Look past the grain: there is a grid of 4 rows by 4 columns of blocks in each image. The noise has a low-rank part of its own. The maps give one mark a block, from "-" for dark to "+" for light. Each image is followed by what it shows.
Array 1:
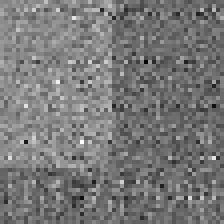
+ + - -
+ + - -
+ + - -
- - - -
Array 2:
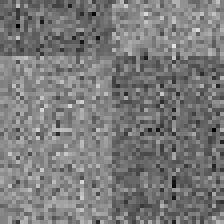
- - + +
+ + - -
+ + - -
+ + - -
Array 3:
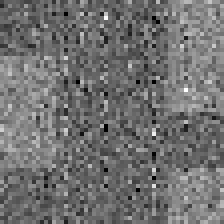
- - - +
+ - - +
+ - - -
- - - +
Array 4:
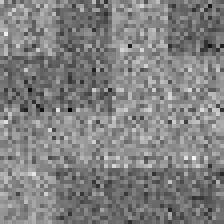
+ - + -
- - + +
+ + + +
+ - - -
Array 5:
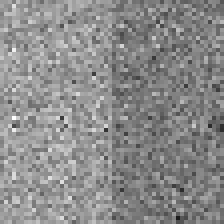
+ + - -
+ + - -
+ + - -
+ + - -
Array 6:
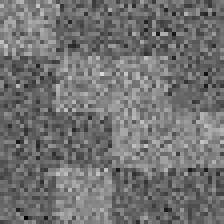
+ - - -
- + + -
- - + +
- + - -
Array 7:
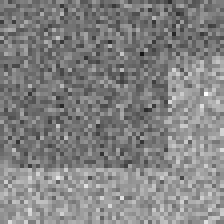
- - - -
- - - +
- - - +
+ + + +
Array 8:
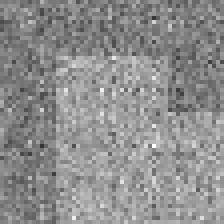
- - - -
- + + -
- + + +
- + + +
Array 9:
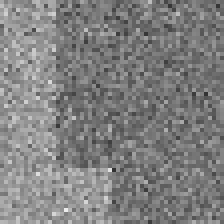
+ - - -
+ - - -
+ - - -
+ + - -
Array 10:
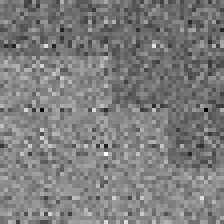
- - - -
+ + - -
+ + + -
+ + + +
